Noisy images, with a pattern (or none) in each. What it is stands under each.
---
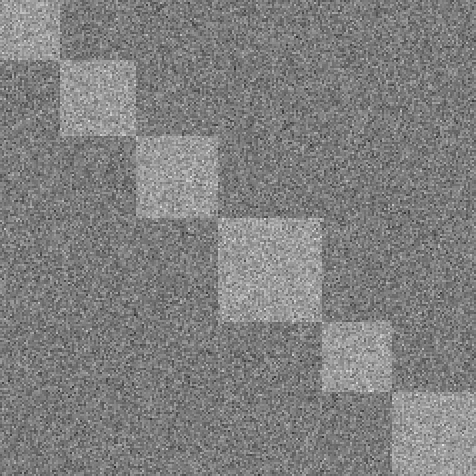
blocks along the diagonal
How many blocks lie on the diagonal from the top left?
6
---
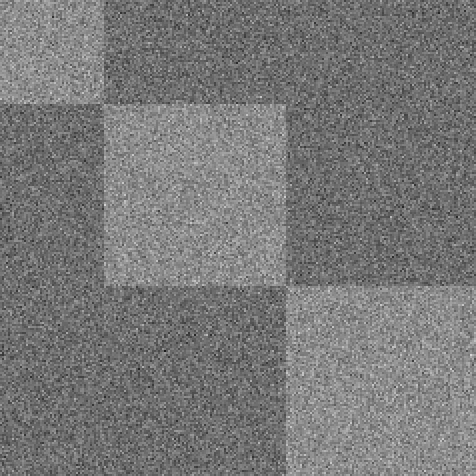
blocks along the diagonal
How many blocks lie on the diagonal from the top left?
3
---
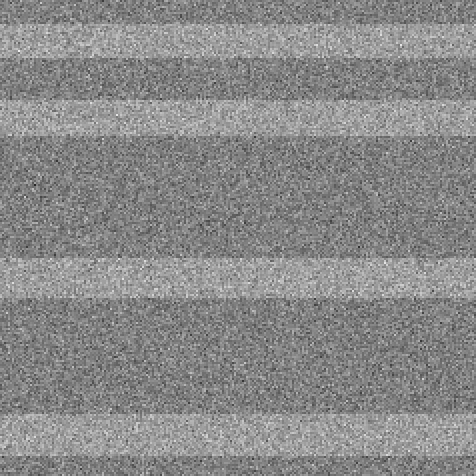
bands of rows
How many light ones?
4
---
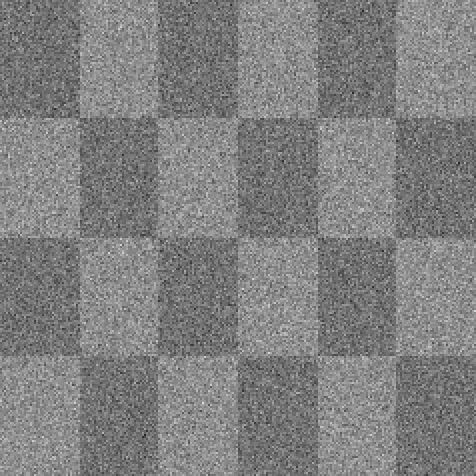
a checkerboard
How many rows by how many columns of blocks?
4 by 6
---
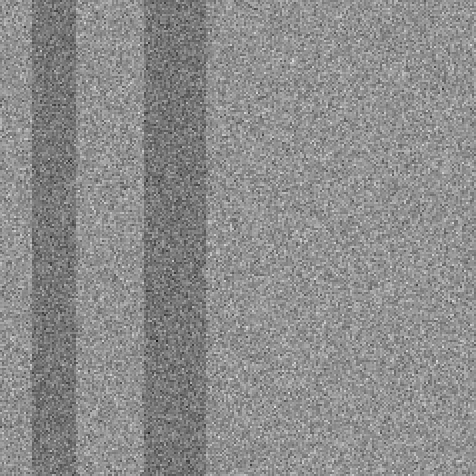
bands of columns
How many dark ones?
2
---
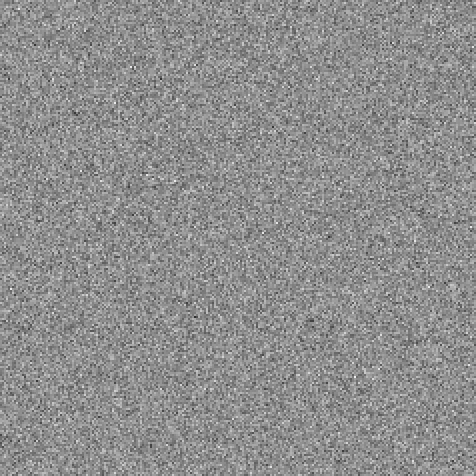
only noise
